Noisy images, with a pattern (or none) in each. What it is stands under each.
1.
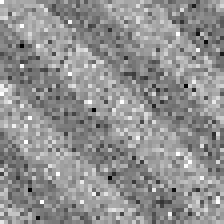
diagonal stripes
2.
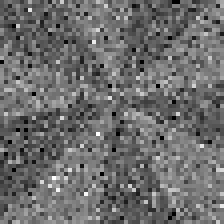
spokes from one point
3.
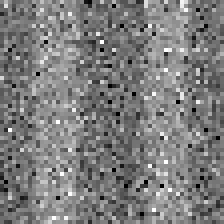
vertical stripes
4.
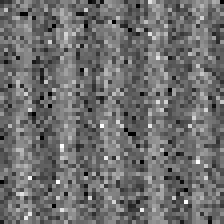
vertical stripes
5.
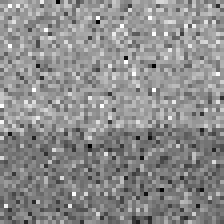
a sharp edge
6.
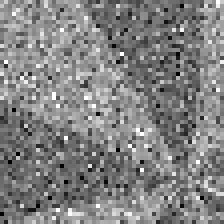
spokes from one point
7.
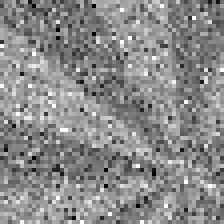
spokes from one point
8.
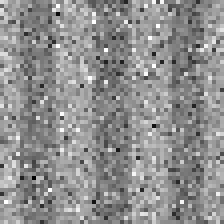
vertical stripes
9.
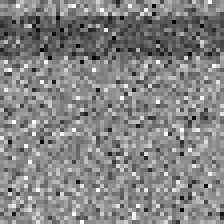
one horizontal stripe
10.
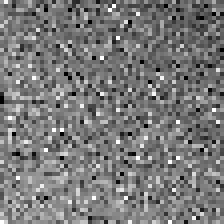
a smooth slope
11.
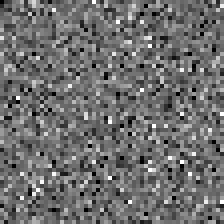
only noise
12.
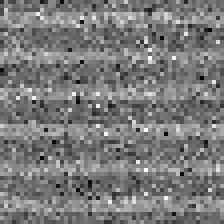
horizontal stripes
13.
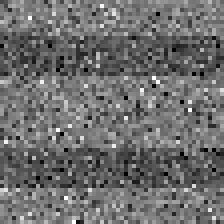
horizontal stripes
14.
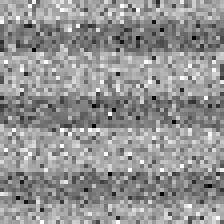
horizontal stripes
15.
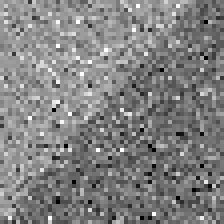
a sharp edge
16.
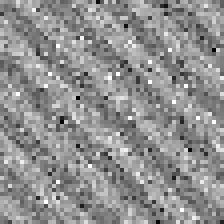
diagonal stripes
